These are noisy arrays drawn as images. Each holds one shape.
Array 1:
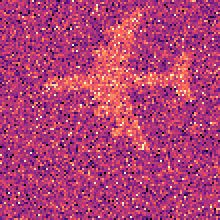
light airplane
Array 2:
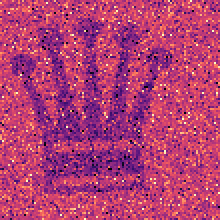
dark chess queen
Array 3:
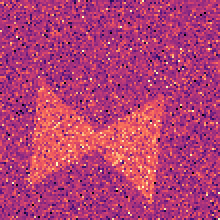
light bow tie
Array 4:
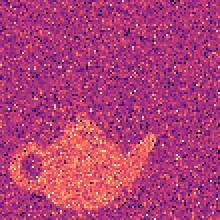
light teapot
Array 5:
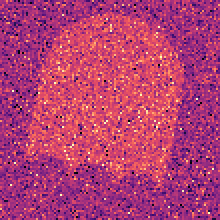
light ghost
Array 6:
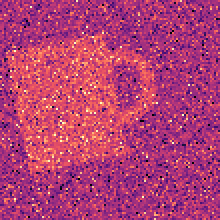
light cup
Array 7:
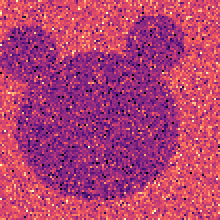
dark bear's head
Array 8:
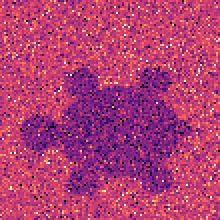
dark turtle
